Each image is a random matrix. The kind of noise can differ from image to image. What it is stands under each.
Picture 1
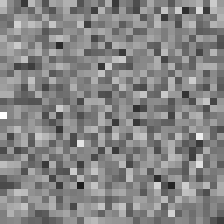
low rank plus noise
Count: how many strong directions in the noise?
five to eight
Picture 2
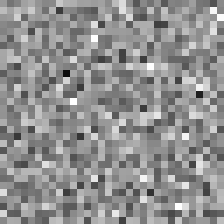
independent entries
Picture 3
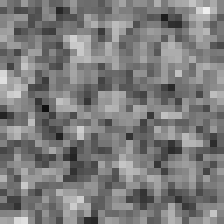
blotchy
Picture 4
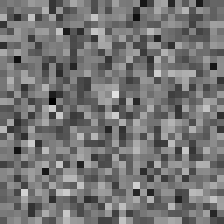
independent entries
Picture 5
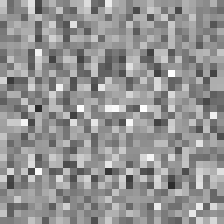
low rank plus noise
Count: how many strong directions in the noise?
two
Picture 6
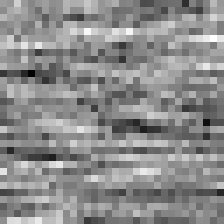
streaked along the rows
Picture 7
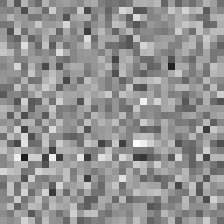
low rank plus noise
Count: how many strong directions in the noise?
one
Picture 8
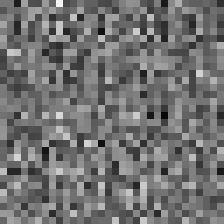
low rank plus noise
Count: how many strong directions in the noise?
two
